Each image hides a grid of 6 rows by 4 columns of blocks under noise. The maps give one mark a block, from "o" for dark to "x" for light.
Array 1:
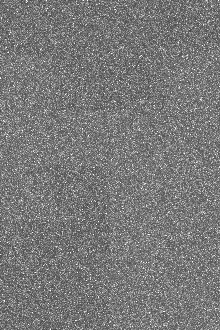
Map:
oooo
xoox
xxxx
xoxx
ooxx
ooxx
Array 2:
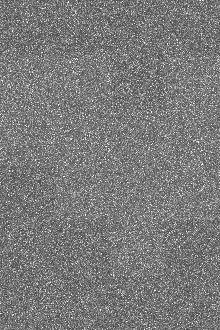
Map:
oooo
xxox
xxxx
oxxx
ooxo
oooo
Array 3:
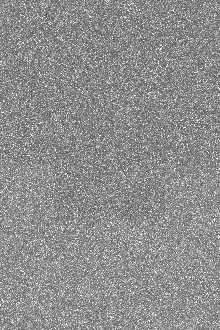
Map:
oooo
oooo
oooo
xoox
xxxx
xxxx
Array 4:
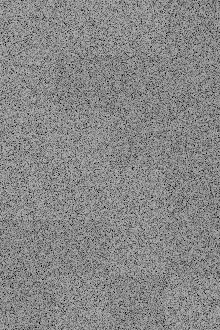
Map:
xxxo
xooo
xxoo
xxxo
ooxo
oxox
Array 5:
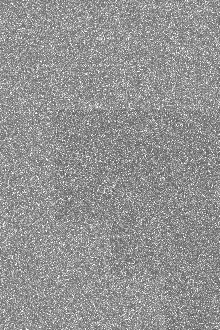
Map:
xxxx
xxxx
xooo
xooo
xxoo
xxxo
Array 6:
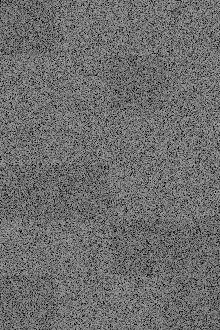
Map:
oxxx
xxox
xxxx
ooxx
xxoo
oxxo
